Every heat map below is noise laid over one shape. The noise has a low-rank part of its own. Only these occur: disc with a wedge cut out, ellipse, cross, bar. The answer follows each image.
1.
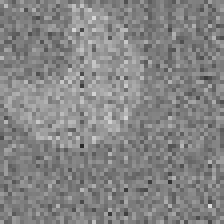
disc with a wedge cut out
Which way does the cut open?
up and left
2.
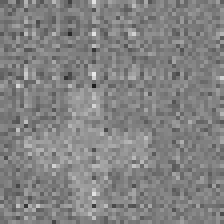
cross
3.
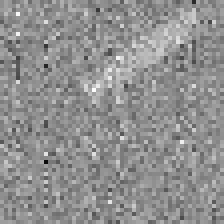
bar
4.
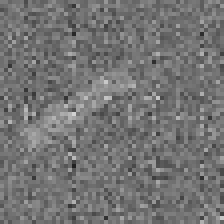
bar
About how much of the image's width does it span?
half
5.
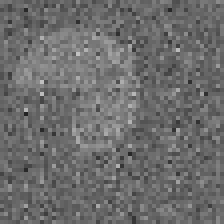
disc with a wedge cut out
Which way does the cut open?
down and left
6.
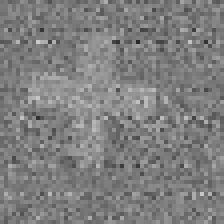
cross
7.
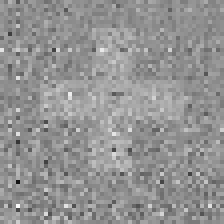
cross
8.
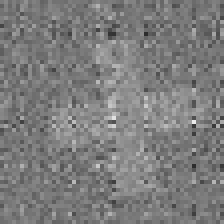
cross
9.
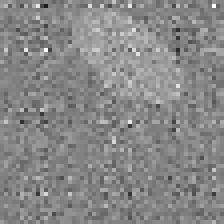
ellipse
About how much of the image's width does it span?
half
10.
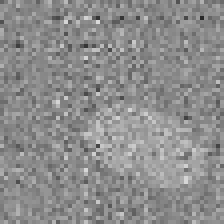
ellipse
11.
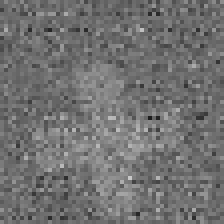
cross
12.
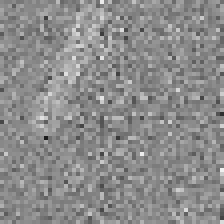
bar
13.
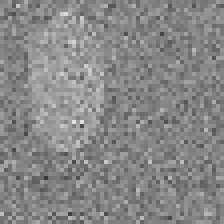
ellipse
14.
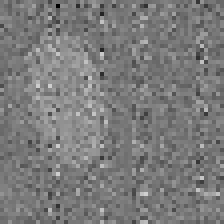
ellipse
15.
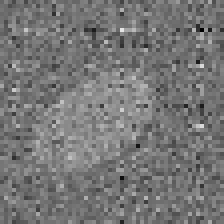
ellipse
